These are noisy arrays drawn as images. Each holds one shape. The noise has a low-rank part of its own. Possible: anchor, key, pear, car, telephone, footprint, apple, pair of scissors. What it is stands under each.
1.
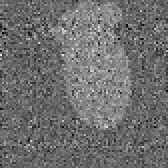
light footprint
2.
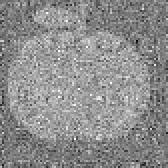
light apple
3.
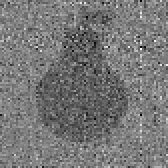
dark pear
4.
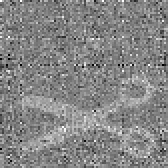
light pair of scissors
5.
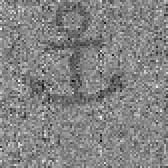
dark anchor
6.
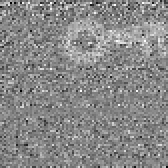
light key
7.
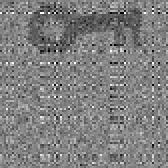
dark key
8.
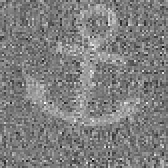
light anchor
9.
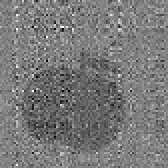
dark apple
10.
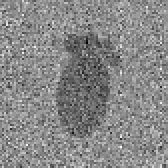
dark footprint
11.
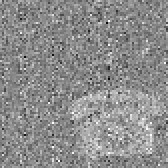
light telephone
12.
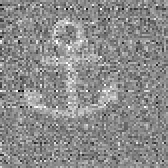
light anchor
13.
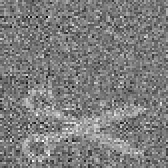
light pair of scissors
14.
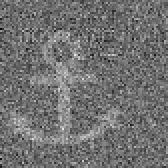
light anchor
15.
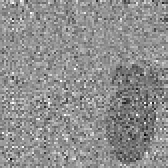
dark footprint
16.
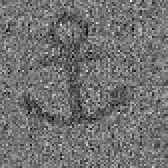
dark anchor
